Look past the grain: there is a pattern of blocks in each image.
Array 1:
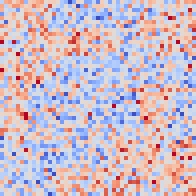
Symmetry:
mirrored about the diagonal from the bottom left
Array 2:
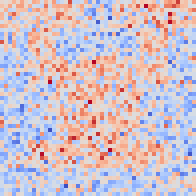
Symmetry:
left and right mirror each other
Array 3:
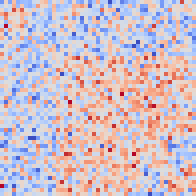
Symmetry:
mirrored about the diagonal from the top left
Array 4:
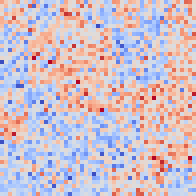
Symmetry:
no symmetry
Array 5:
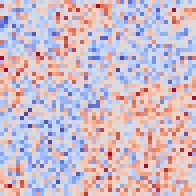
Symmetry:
mirrored about the diagonal from the top left
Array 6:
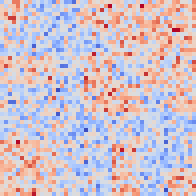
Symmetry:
mirrored about the diagonal from the bottom left
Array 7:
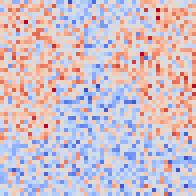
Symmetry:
left and right mirror each other
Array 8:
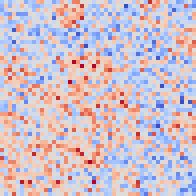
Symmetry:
mirrored about the diagonal from the bottom left
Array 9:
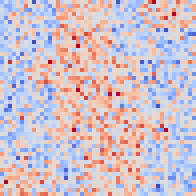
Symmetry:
the same after a half turn
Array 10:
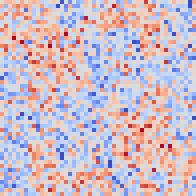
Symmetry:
the same after a half turn
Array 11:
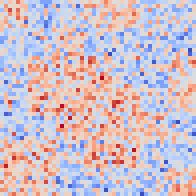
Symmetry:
mirrored about the diagonal from the bottom left
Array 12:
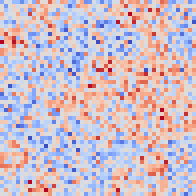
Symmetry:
top and bottom mirror each other
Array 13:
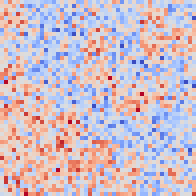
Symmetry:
mirrored about the diagonal from the bottom left
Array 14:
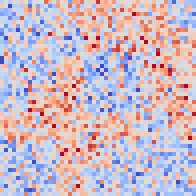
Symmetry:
mirrored about the diagonal from the bottom left
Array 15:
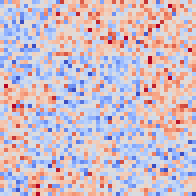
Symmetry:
mirrored about the diagonal from the bottom left
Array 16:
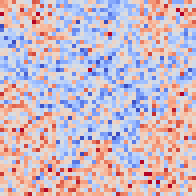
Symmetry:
left and right mirror each other
